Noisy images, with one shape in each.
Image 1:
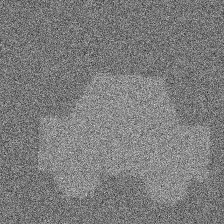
car
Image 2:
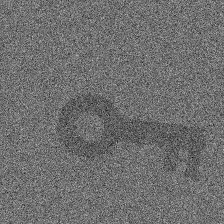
key
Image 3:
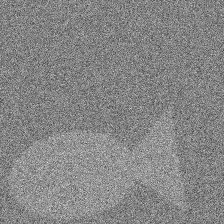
fish
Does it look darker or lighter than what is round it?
lighter
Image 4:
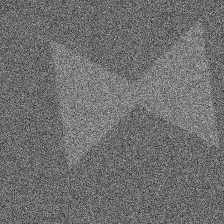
bow tie
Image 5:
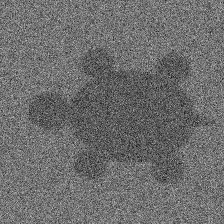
turtle
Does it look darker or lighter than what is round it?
darker
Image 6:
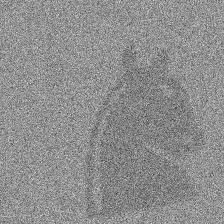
chess knight
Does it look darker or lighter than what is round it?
darker
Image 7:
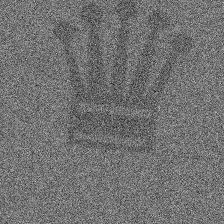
chess queen
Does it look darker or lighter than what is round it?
darker
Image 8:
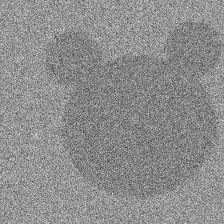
bear's head
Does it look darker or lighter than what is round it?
darker
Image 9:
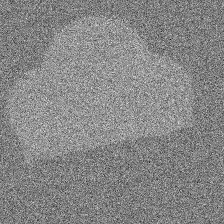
cloud
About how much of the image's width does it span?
nearly all
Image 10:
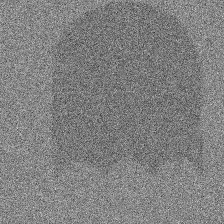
ghost
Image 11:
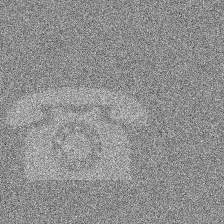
telephone
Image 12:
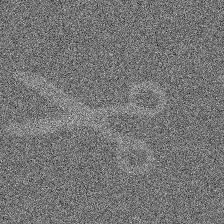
pair of scissors
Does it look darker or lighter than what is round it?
lighter
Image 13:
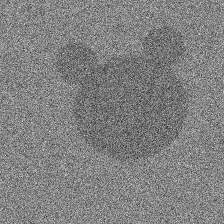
bear's head
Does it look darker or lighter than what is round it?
darker
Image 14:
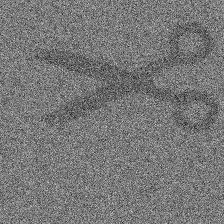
pair of scissors
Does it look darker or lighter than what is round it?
darker
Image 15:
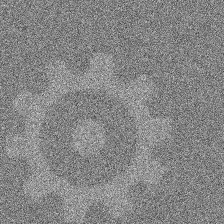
gear
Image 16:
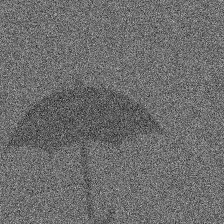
umbrella
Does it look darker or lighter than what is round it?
darker
